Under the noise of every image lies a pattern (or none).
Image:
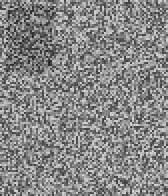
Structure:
one block
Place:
top left
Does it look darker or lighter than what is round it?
darker
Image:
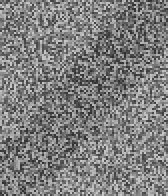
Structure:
a diagonal band
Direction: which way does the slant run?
bottom left to top right
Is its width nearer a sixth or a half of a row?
a half
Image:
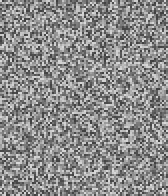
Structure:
only noise
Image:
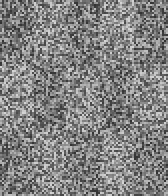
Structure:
a checkerboard
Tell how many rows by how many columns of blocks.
3 by 5
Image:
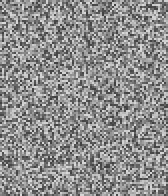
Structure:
only noise
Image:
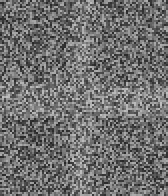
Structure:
bands of rows crossing bands of columns
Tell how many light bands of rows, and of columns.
1 and 1
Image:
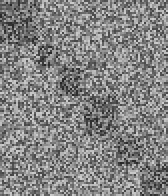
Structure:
blocks along the diagonal
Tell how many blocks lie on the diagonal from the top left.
6
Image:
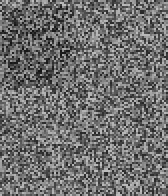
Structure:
one block
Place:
top left
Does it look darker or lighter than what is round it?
darker
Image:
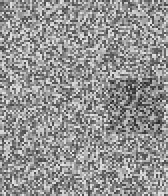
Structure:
one block
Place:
middle right
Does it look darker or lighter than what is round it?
darker
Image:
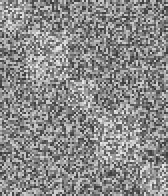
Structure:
blocks along the diagonal
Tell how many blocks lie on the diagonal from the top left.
5
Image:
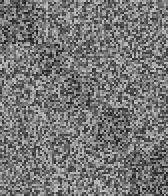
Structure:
blocks along the diagonal
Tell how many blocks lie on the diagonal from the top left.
5
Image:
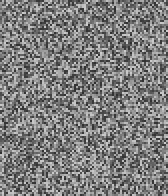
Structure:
only noise
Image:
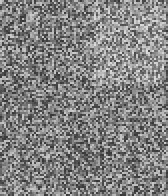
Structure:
one block
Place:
top right
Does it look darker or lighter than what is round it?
lighter
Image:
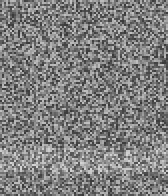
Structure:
one band of rows
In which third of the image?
bottom
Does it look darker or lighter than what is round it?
lighter
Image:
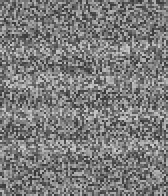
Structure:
bands of rows
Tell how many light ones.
4
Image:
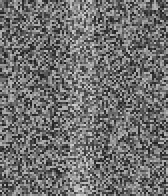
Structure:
one band of columns
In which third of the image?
middle
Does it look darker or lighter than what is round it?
lighter
